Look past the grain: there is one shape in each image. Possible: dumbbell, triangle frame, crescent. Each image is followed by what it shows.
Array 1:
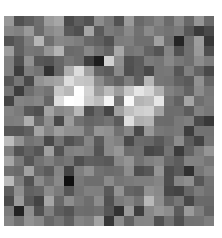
dumbbell
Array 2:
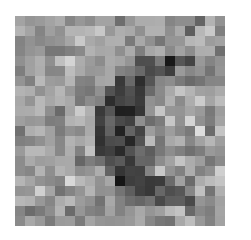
crescent
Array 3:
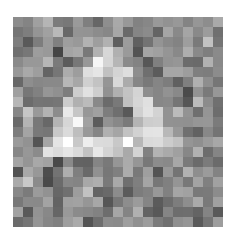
triangle frame
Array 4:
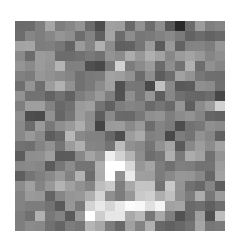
triangle frame
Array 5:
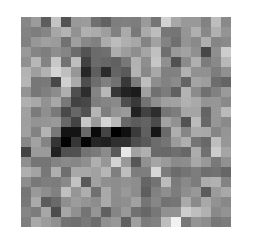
triangle frame
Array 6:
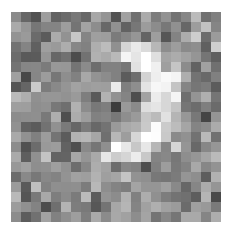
crescent
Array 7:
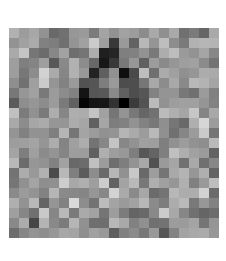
triangle frame
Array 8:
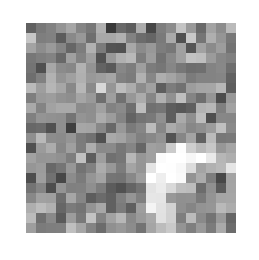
crescent
